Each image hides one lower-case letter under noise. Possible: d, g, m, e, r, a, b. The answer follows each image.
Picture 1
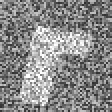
r
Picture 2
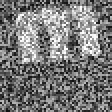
m
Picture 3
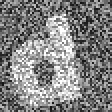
d
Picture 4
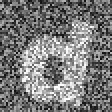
d
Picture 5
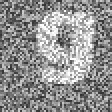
g
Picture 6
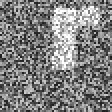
r
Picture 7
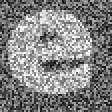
e
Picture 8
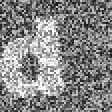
d
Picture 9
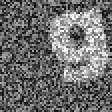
g
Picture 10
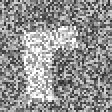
r
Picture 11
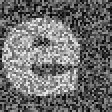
e
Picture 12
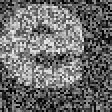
e
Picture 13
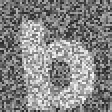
b
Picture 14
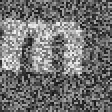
m
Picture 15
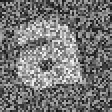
a
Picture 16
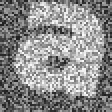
a
